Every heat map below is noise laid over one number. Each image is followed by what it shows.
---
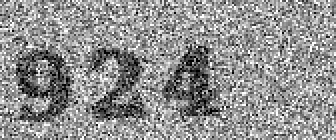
924
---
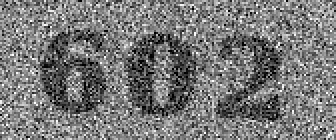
602
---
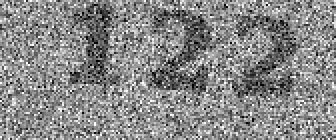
122
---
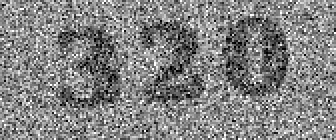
320
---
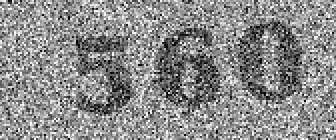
560
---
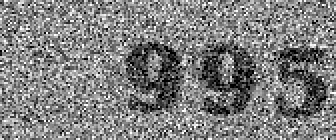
995
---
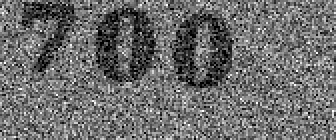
700
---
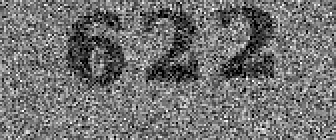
622
